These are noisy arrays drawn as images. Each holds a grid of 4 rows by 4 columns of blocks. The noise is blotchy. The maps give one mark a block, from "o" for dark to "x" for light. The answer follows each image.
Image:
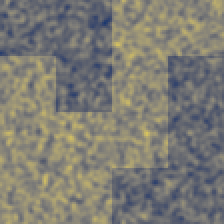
o o x x
x o x o
x x x o
x x o o
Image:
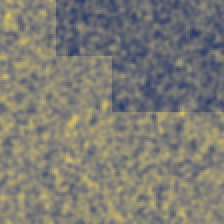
x o o o
x x o o
x x x x
x x x x
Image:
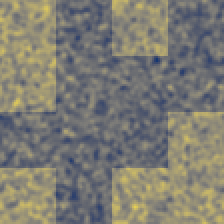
x o x o
x o o o
o o o x
x o x x
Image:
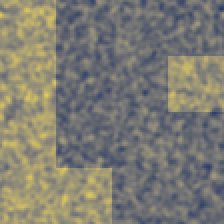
x o o o
x o o x
x o o o
x x o o
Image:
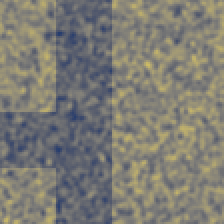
x o x x
x o x x
o o x x
x o x x
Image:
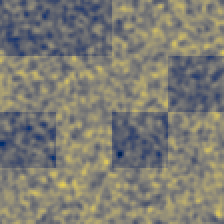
o o x x
x x x o
o x o x
x x x x
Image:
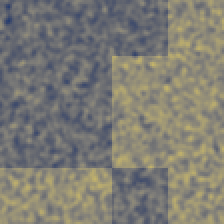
o o o x
o o x x
o o x x
x x o x
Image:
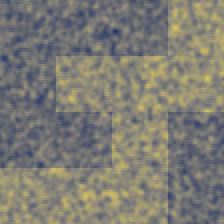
o o o x
o x x x
o o x o
x x x o
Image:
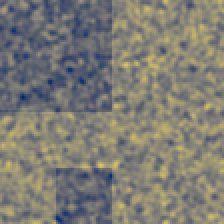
o o x x
o o x x
x x x x
x o x x
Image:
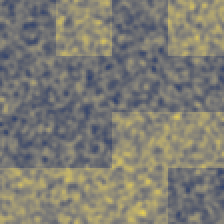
o x o x
o o o o
o o x x
x x x o
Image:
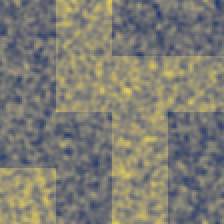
o x o o
o x x x
o o x o
x o x o
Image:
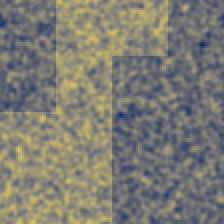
o x x o
o x o o
x x o o
x x o o
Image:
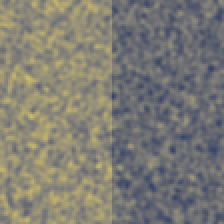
x x o o
x x o o
x x o o
x x o o
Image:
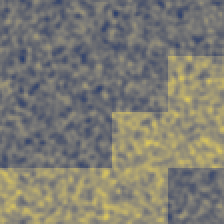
o o o o
o o o x
o o x x
x x x o
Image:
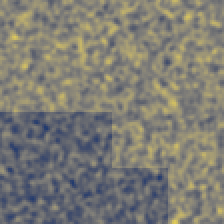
x x x x
x x x x
o o x x
o o o x
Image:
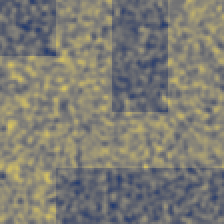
o x o x
x x o x
x x x x
x o o o
